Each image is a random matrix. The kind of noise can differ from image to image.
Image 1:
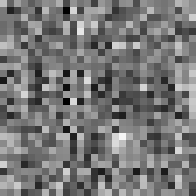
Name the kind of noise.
low rank plus noise
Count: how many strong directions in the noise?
three or four
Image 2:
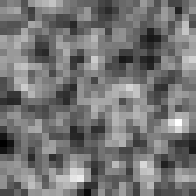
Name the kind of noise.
blotchy
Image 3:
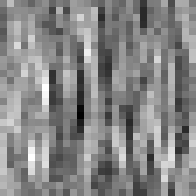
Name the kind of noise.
streaked along the columns
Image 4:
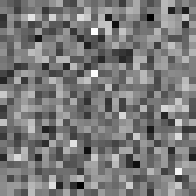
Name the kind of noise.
independent entries
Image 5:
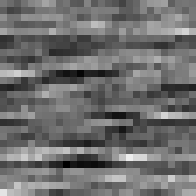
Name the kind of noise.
streaked along the rows
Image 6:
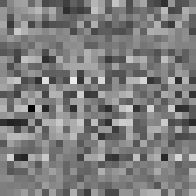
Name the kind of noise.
rows of uneven size
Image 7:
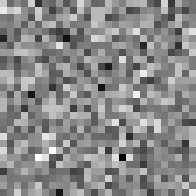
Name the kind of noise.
independent entries
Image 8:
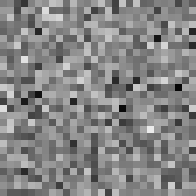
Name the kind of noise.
independent entries
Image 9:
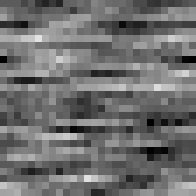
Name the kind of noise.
streaked along the rows
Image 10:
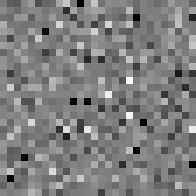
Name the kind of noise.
heavy tails
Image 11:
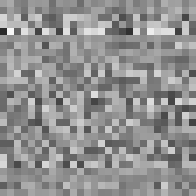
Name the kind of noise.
rows of uneven size
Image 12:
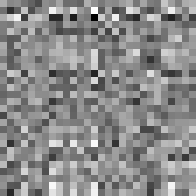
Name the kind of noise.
low rank plus noise
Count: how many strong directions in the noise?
one
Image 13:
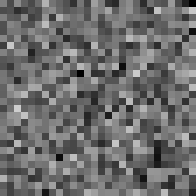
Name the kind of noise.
independent entries
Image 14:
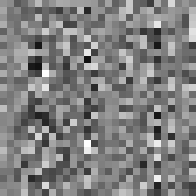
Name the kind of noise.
columns of uneven size
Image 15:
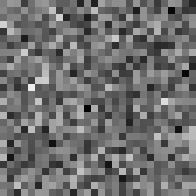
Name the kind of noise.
independent entries
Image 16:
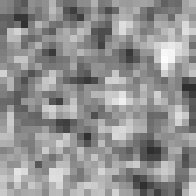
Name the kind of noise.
blotchy
